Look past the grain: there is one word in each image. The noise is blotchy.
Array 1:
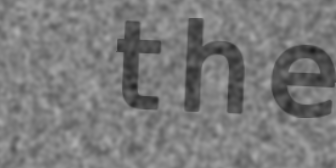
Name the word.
the
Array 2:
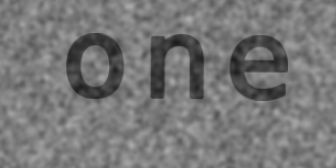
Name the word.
one
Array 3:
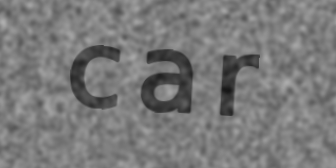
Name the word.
car
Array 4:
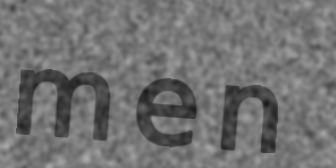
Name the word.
men
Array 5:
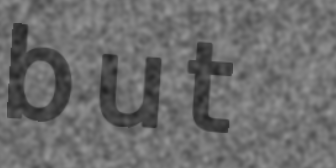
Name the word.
but
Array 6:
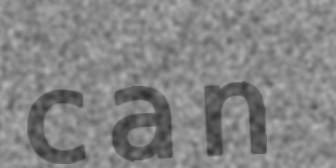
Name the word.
can
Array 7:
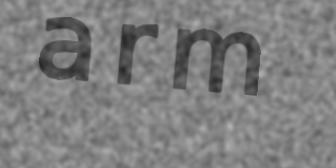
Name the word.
arm
